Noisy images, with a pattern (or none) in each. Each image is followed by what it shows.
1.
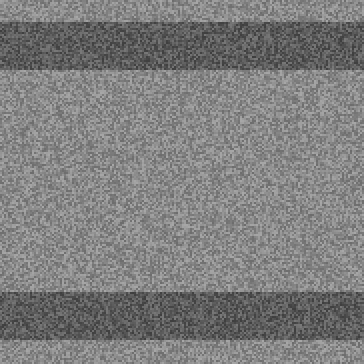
bands of rows
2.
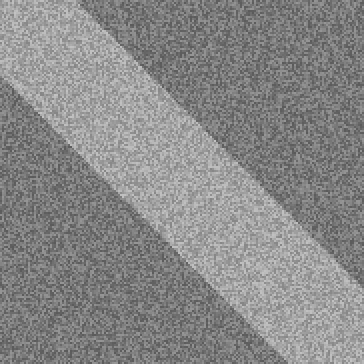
a diagonal band
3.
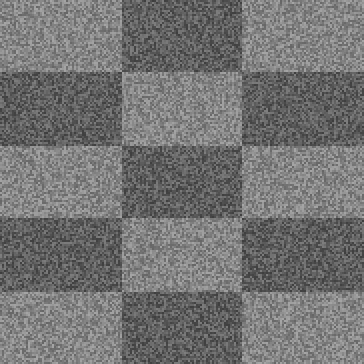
a checkerboard
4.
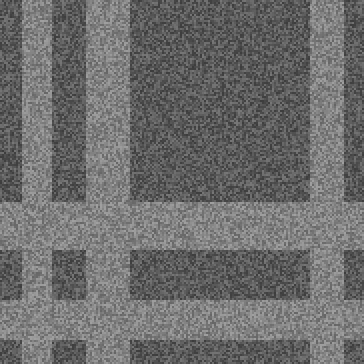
bands of rows crossing bands of columns
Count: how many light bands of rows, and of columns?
2 and 3
